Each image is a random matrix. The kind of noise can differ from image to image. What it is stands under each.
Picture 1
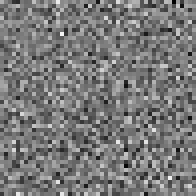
low rank plus noise
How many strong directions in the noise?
five to eight
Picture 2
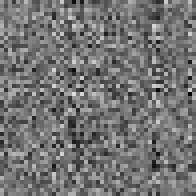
low rank plus noise
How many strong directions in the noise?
three or four
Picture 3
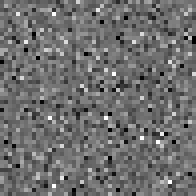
heavy tails
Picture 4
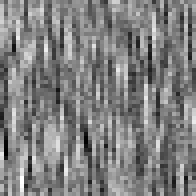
streaked along the columns
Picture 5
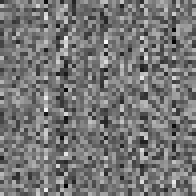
columns of uneven size
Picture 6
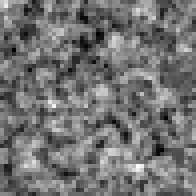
blotchy
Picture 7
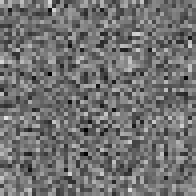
low rank plus noise
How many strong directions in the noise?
five to eight
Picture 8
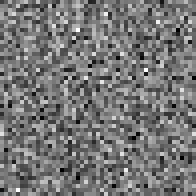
independent entries
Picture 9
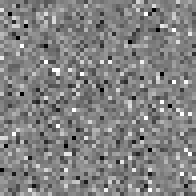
heavy tails
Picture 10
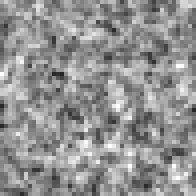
blotchy
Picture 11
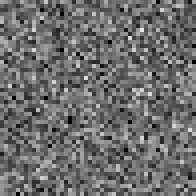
independent entries
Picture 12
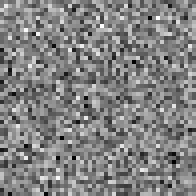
independent entries
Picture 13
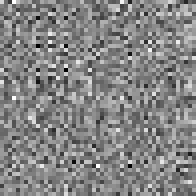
low rank plus noise
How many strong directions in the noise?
three or four
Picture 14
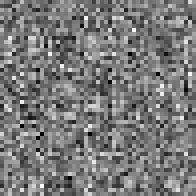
low rank plus noise
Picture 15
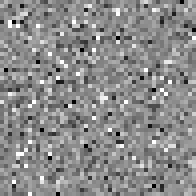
heavy tails
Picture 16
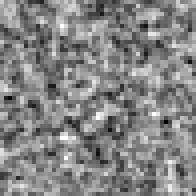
blotchy
